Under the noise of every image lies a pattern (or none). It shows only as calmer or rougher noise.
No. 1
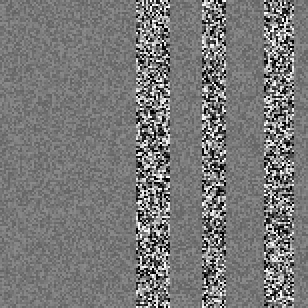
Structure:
bands of columns
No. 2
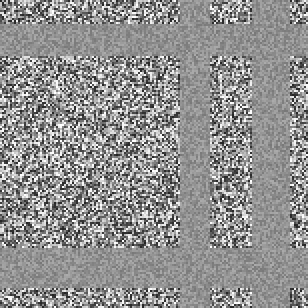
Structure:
bands of rows crossing bands of columns
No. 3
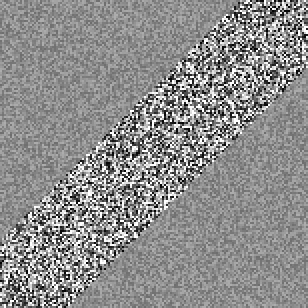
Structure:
a diagonal band
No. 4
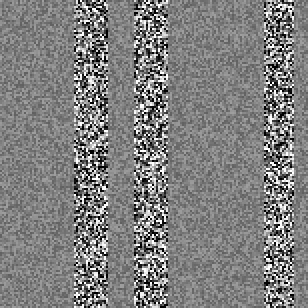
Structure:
bands of columns
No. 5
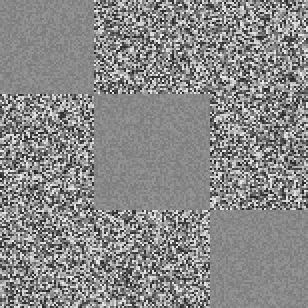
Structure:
blocks along the diagonal
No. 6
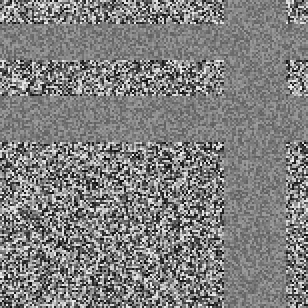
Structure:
bands of rows crossing bands of columns
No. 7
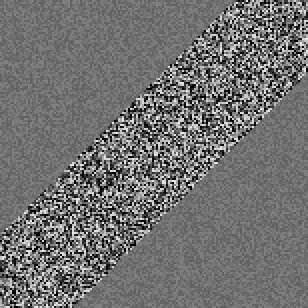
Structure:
a diagonal band
